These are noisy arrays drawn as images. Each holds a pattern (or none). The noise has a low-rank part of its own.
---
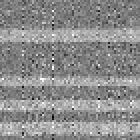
bands of rows
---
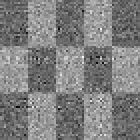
a checkerboard
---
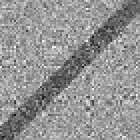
a diagonal band
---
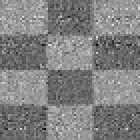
a checkerboard
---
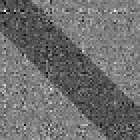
a diagonal band
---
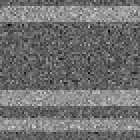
bands of rows
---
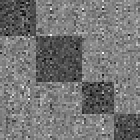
blocks along the diagonal
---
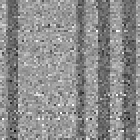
bands of columns
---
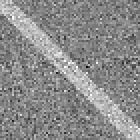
a diagonal band
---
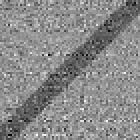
a diagonal band
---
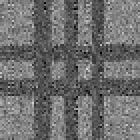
bands of rows crossing bands of columns
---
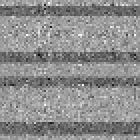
bands of rows
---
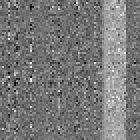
one band of columns
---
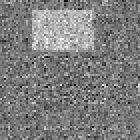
one block
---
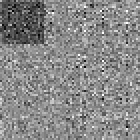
one block
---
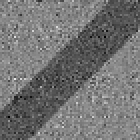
a diagonal band
